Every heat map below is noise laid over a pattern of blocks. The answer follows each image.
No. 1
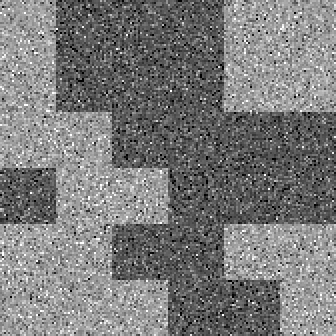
no symmetry
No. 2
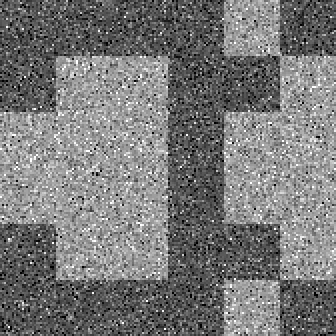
top and bottom mirror each other
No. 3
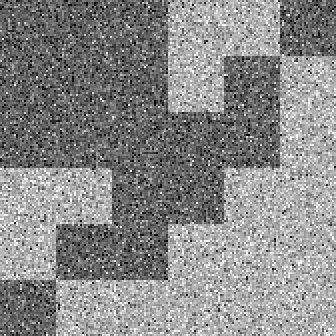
mirrored about the diagonal from the top left
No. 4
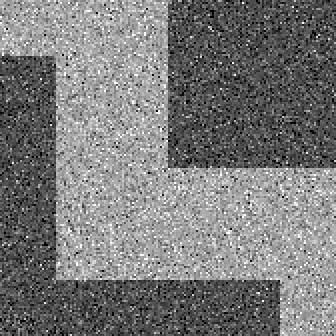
mirrored about the diagonal from the bottom left
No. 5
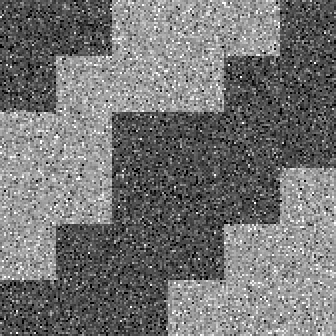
mirrored about the diagonal from the top left
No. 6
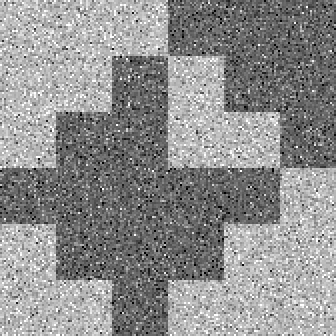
mirrored about the diagonal from the bottom left
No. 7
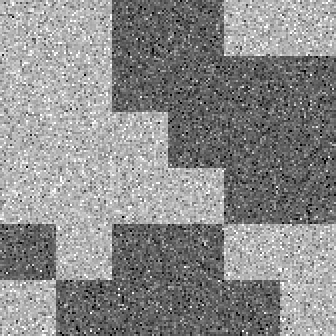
no symmetry
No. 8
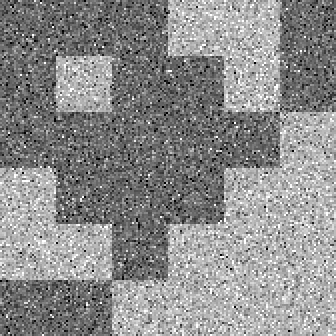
mirrored about the diagonal from the top left
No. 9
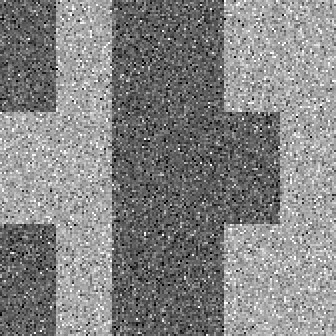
top and bottom mirror each other
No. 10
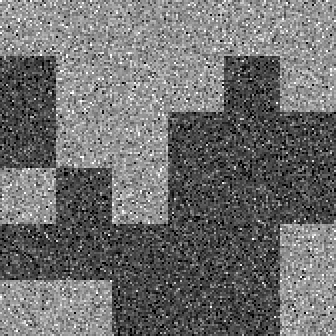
no symmetry
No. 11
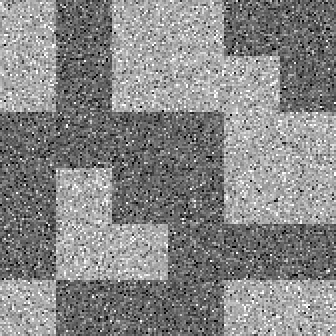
mirrored about the diagonal from the bottom left
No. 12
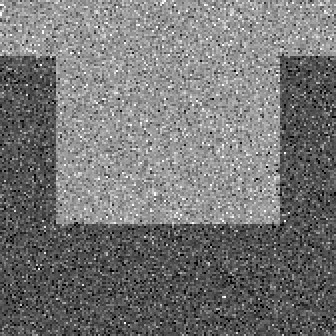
left and right mirror each other
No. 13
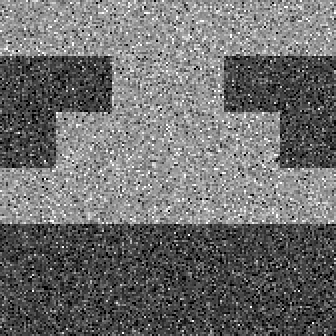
left and right mirror each other
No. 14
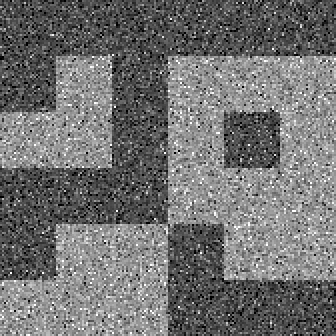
no symmetry
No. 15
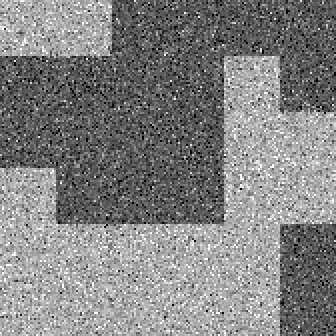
no symmetry
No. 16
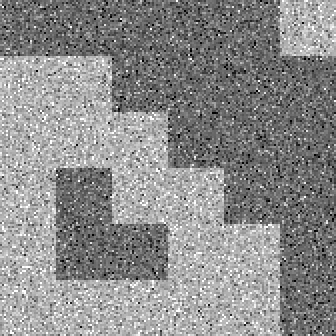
mirrored about the diagonal from the bottom left
